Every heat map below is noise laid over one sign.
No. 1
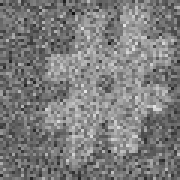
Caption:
light hash sign
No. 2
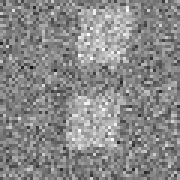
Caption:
light colon
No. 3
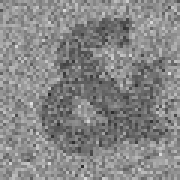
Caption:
dark ampersand
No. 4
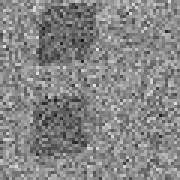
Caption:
dark colon
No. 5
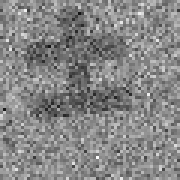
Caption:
dark plus-minus sign
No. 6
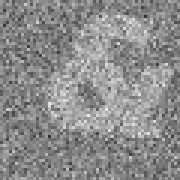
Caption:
light ampersand
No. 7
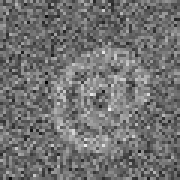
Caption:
light at sign
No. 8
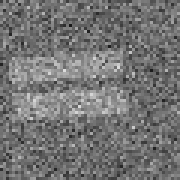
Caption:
light equals sign
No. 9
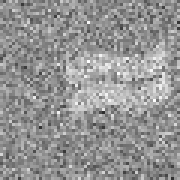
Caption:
light approximately sign
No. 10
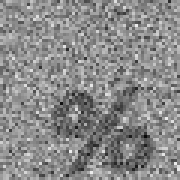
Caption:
dark percent sign
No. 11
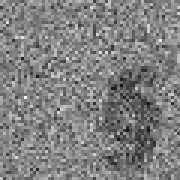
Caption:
dark section sign
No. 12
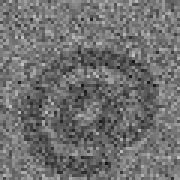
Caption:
dark at sign
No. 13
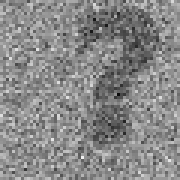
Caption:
dark question mark
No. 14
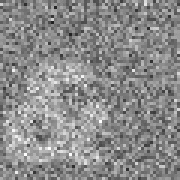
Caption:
light ampersand
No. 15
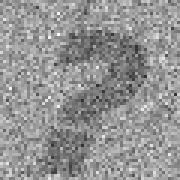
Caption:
dark question mark
